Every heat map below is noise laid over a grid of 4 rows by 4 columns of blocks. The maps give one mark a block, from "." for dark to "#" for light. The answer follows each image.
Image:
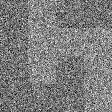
. # . .
. # # #
. # . #
. . . #
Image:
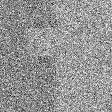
. . # #
. # # #
. . # #
. . # #
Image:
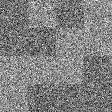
. # . #
. . # #
# # # .
# . . .
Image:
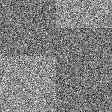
. . # #
. . . .
# # . .
# # . .
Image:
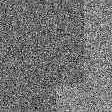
. . . #
. . . #
. . . #
. . # #
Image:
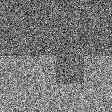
. . . .
. . . .
# # . #
# # # #
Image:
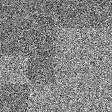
. . . .
. . # #
# . # #
. # # #
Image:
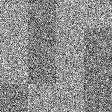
# . # #
# . # .
# . # .
. # # .
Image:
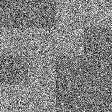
. . # #
# # # .
. # . .
# # . .
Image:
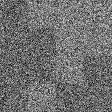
. # # #
. . # #
. . # .
. # . .
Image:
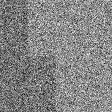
. # # #
. # # #
. . # #
. . # #
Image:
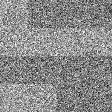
# . . .
# # # #
. . . .
# # . .
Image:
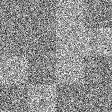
. . # .
. . # #
# . # .
. # . .
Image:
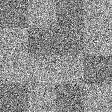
. # . #
# . . #
# # # .
. # . #
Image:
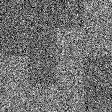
. . . #
. . # #
# . # .
# # # .
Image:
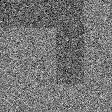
. . . #
# # . #
# # . #
# # # #
